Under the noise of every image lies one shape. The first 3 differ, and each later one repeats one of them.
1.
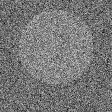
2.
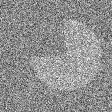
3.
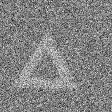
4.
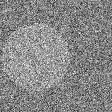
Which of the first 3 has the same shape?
1
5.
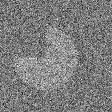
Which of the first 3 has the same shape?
2
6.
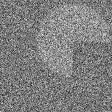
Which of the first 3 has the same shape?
2
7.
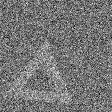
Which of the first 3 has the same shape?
3
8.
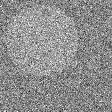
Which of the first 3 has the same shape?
1
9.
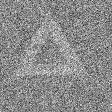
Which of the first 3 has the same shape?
3
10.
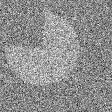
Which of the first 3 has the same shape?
2
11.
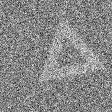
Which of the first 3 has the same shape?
3
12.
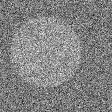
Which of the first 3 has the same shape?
1
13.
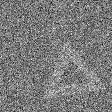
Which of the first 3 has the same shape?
3
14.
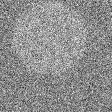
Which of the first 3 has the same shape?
1
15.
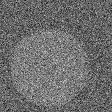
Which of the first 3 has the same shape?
1
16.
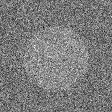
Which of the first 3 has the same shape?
1
